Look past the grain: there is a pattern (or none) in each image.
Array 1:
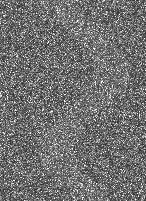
a wavy band
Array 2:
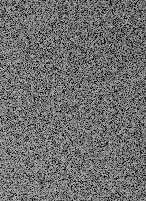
a smooth slope
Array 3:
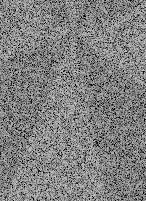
spokes from one point
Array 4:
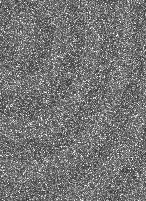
rings round one point
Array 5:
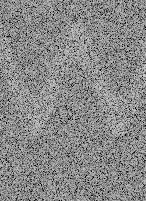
a wavy band
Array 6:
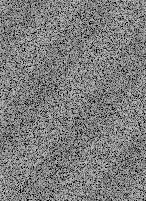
diagonal stripes
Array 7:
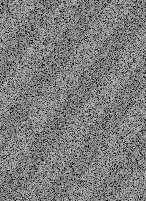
diagonal stripes
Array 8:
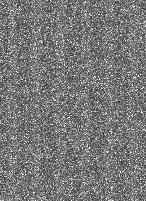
vertical stripes
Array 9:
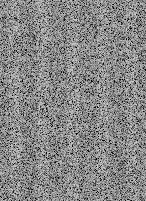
vertical stripes
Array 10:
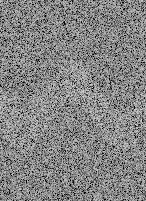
a wavy band
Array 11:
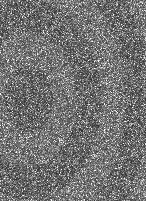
rings round one point
